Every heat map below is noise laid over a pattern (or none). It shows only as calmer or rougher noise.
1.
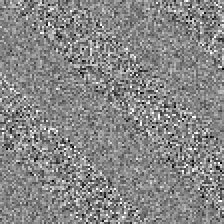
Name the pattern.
diagonal stripes
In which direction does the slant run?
top left to bottom right
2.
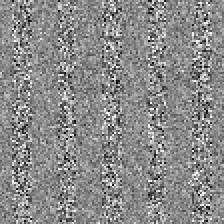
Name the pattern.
vertical stripes
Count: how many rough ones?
5
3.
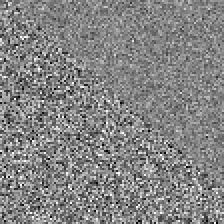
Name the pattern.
a sharp edge
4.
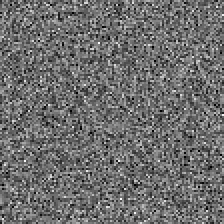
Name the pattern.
only noise
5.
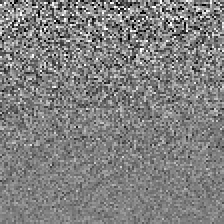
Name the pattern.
a smooth slope
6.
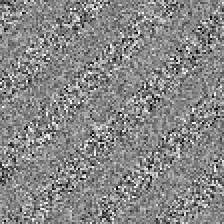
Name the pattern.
diagonal stripes
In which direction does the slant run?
bottom left to top right
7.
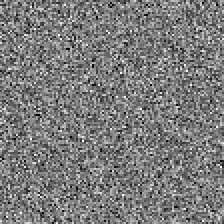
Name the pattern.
only noise
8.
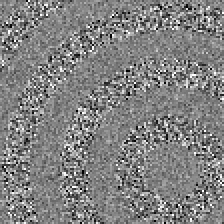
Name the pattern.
rings round one point
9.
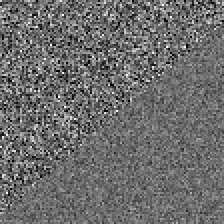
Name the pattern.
a sharp edge
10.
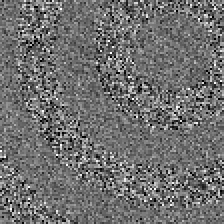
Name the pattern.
rings round one point
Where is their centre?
top right
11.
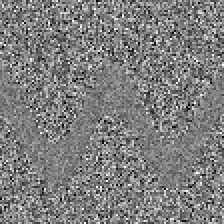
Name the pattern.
a wavy band
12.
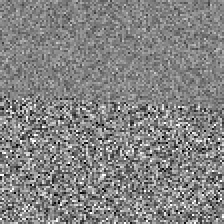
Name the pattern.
a sharp edge
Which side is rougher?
bottom
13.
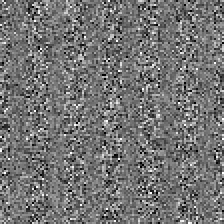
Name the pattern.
vertical stripes
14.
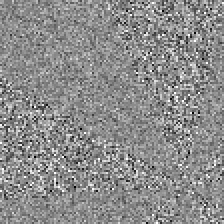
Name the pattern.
spokes from one point
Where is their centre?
bottom right
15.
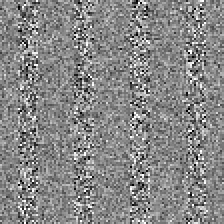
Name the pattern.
vertical stripes
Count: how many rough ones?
4
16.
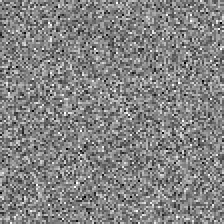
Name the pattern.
only noise
